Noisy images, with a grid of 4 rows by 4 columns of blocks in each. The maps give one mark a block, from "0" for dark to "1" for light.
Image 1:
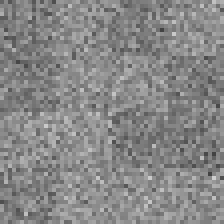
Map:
0 1 0 1
0 1 1 0
1 1 0 0
0 1 1 1
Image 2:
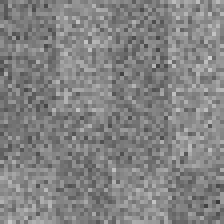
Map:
0 1 0 1
0 1 0 1
0 0 0 1
1 0 1 0
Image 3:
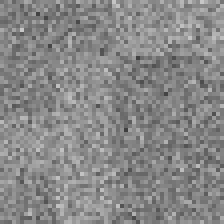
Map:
0 0 1 1
0 1 0 0
1 1 0 0
0 1 0 0
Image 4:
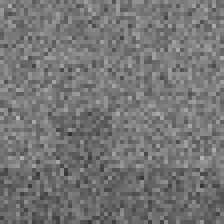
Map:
1 1 1 1
1 1 1 1
1 0 1 1
0 0 0 0
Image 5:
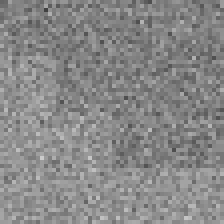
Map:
0 0 0 0
1 0 0 0
1 1 0 0
1 1 1 1
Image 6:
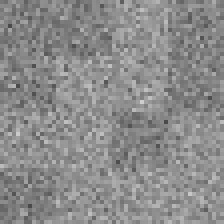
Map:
0 0 1 0
0 1 1 0
1 1 0 1
0 1 1 1
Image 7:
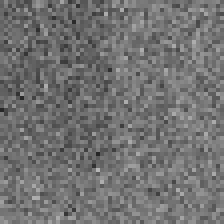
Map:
0 0 1 1
0 0 1 1
0 0 1 1
1 1 1 1
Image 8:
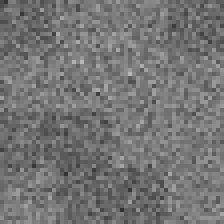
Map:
0 1 1 0
1 1 1 1
0 0 1 1
1 0 0 1
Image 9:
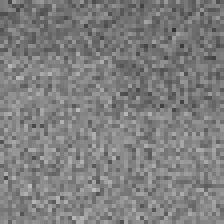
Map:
0 0 0 0
1 1 0 0
1 1 1 1
1 1 1 1
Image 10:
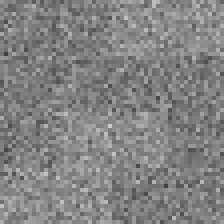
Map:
0 0 1 1
0 0 0 0
0 1 1 0
1 1 0 0
